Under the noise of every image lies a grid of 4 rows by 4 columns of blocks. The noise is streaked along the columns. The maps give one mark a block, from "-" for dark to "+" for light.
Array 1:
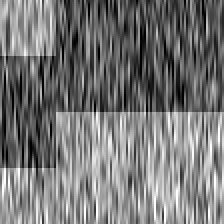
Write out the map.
+ - - -
- - - -
- + + +
+ + + +
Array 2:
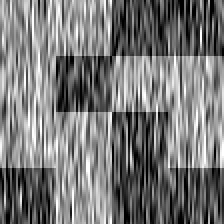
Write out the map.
+ + - -
+ - + +
+ + - +
- + - -
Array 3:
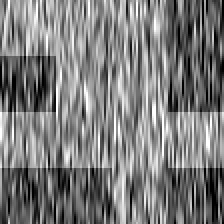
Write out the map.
+ + + -
- + + -
+ + + +
- - + -
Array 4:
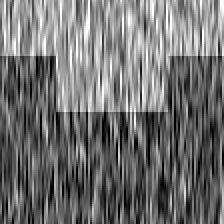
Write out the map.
+ + + +
- + + -
- - - -
- - - -
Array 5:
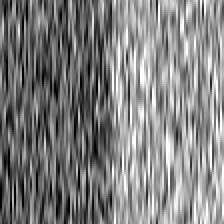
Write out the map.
- - + +
- - + +
- - + +
- - + +
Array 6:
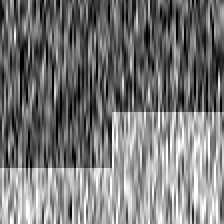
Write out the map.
- - - -
- - - -
- - + +
+ + + +
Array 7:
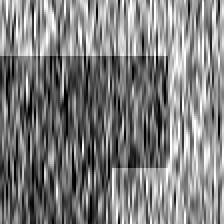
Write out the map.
+ + + +
- - - +
- - - +
- - + +
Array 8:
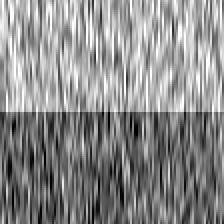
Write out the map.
+ + + +
+ + + +
- - - -
- - - -
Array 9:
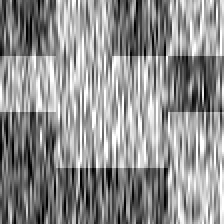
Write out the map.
- + - +
+ + + -
- + + +
- - - +
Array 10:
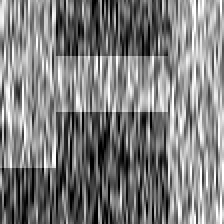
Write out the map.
+ - - +
+ + + +
+ - - +
- - - +
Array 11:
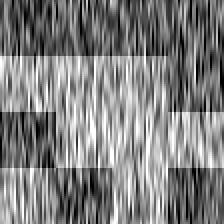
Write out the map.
- - - -
+ + + -
- + + +
+ - + -
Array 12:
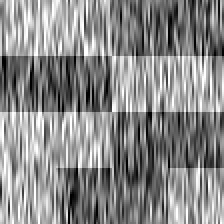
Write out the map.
+ + - -
- - + +
+ + - -
+ - - +
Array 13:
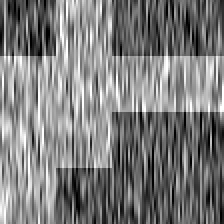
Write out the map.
- + - -
+ + + +
+ + - -
+ - - -
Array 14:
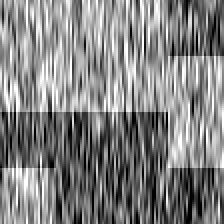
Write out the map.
+ + + -
+ + + +
- - - +
+ - - -
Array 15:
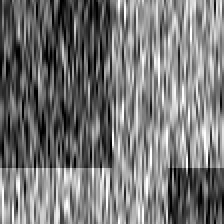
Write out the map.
- - + +
- - + +
- - + +
+ + + -
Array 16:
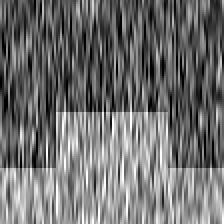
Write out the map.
- - - -
- - - -
- + + -
+ + + +
